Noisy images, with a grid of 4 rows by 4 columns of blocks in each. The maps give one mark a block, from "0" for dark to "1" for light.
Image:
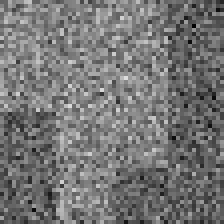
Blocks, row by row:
1110
1110
0110
0100
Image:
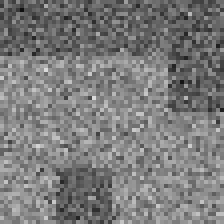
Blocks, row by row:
0000
1110
1111
1011
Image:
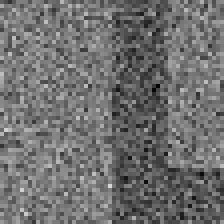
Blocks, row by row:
1101
1101
1101
1100
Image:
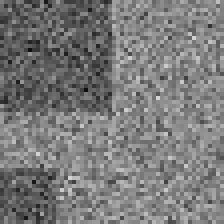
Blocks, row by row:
0011
0011
1111
0111
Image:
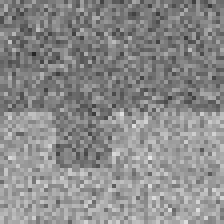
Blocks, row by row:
0000
0000
1011
1111
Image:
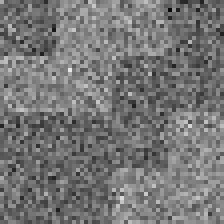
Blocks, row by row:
0110
1100
0001
0011
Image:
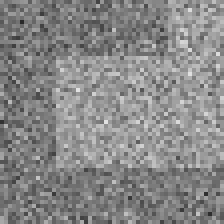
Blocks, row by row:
0001
0111
0111
0000
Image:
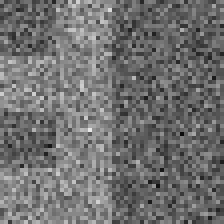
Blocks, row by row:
0100
1100
0100
1100
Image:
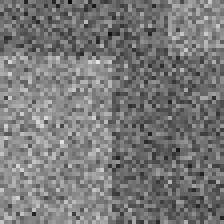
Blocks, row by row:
0001
1100
1100
1100
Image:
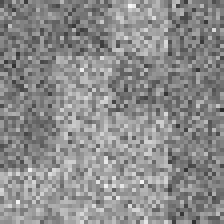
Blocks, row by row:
0010
0100
0110
1110
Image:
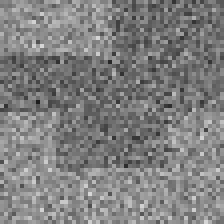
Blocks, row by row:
1100
0000
1001
1111
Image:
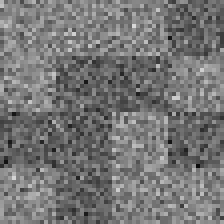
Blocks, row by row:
1110
1001
0010
1011
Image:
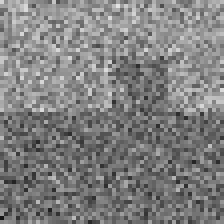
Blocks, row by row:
1111
1101
0000
0000
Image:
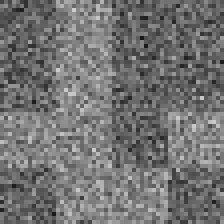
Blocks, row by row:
0100
0100
1101
0110
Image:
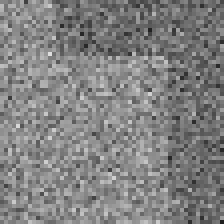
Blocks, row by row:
1000
1110
1110
1110
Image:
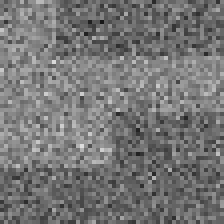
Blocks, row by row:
1000
1111
1100
0000
